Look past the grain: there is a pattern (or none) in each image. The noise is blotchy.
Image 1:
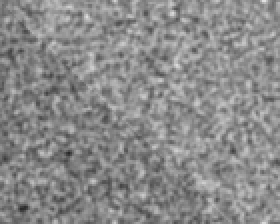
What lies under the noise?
a sharp edge
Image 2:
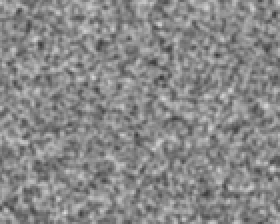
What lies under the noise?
only noise
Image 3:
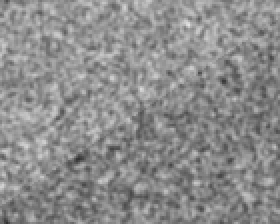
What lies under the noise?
a sharp edge
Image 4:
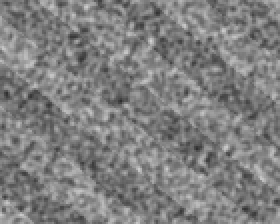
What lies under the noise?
diagonal stripes
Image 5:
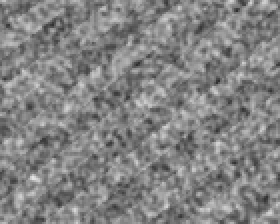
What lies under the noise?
diagonal stripes
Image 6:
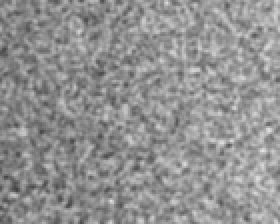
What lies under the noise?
a smooth slope
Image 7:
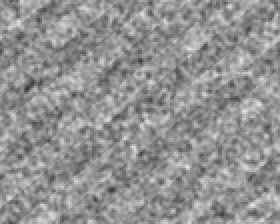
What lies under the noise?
diagonal stripes
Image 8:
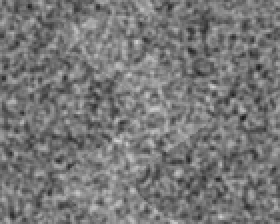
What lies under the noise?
a wavy band
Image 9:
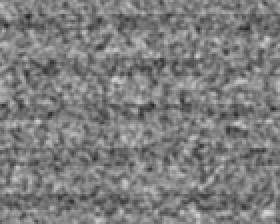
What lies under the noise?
horizontal stripes
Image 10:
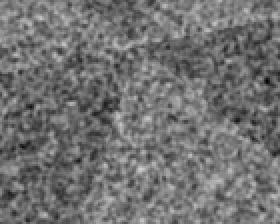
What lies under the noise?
spokes from one point
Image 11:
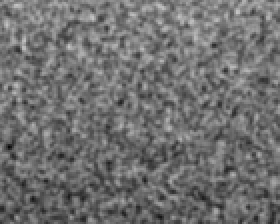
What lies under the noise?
a smooth slope
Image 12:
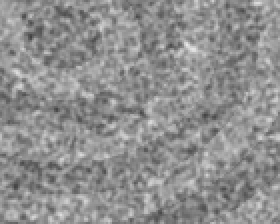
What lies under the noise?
rings round one point
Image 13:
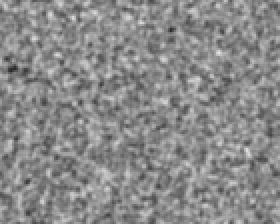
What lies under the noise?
only noise
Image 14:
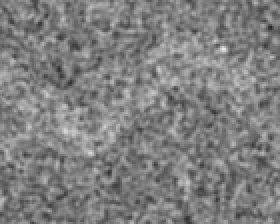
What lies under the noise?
a wavy band
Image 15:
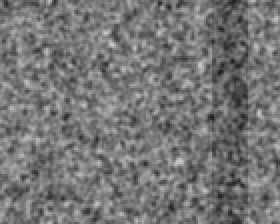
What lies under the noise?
one vertical stripe
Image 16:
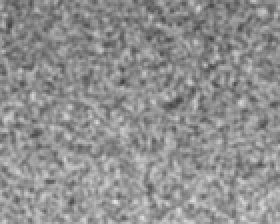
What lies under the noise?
a smooth slope
